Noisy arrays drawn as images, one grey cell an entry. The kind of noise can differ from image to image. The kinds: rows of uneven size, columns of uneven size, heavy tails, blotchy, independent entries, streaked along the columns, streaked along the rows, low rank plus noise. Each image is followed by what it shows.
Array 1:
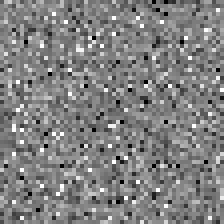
heavy tails
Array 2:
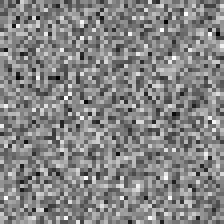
independent entries
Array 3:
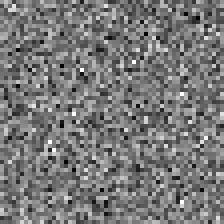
independent entries
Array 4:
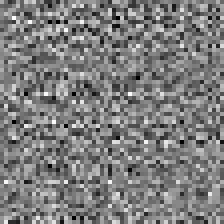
low rank plus noise
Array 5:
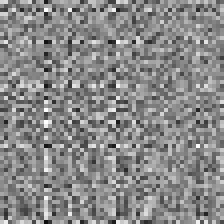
low rank plus noise
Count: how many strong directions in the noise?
one
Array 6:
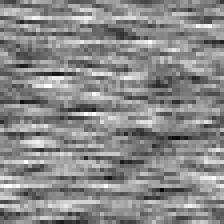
streaked along the rows
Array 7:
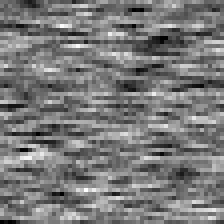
streaked along the rows
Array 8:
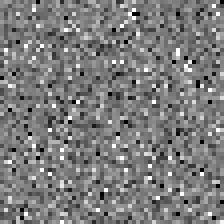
heavy tails
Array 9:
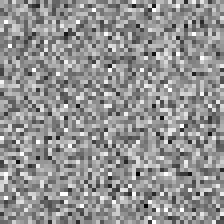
independent entries
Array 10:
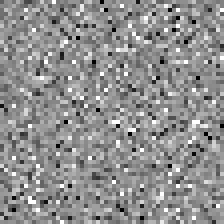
heavy tails
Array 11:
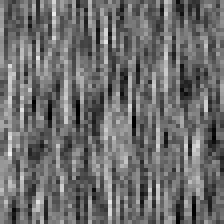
streaked along the columns
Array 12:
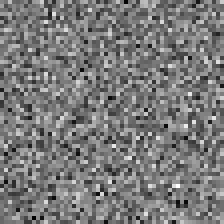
independent entries
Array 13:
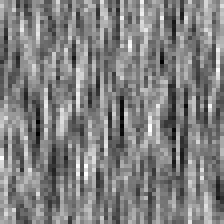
streaked along the columns
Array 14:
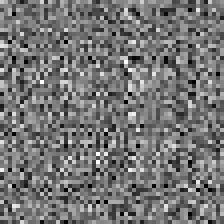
low rank plus noise
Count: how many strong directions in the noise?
three or four
